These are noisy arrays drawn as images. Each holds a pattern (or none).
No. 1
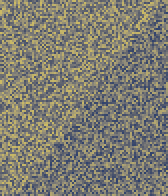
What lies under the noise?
a sharp edge
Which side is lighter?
top left
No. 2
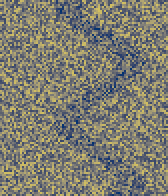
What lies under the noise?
a wavy band
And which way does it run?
top to bottom
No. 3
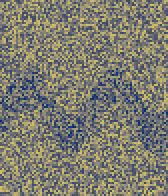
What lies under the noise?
a wavy band
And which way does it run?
left to right
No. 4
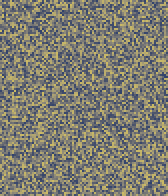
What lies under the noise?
only noise
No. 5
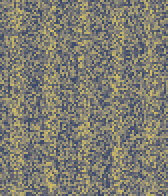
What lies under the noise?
vertical stripes
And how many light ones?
5
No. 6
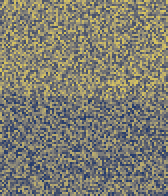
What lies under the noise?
a sharp edge
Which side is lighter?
top
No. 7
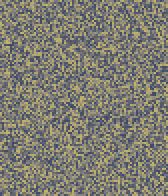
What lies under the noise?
only noise
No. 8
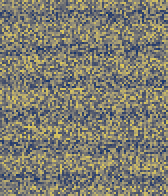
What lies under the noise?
horizontal stripes
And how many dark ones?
6
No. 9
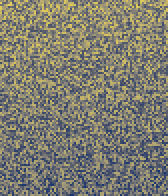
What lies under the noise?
a smooth slope
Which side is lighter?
top
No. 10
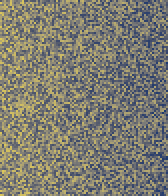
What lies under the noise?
a smooth slope
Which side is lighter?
left
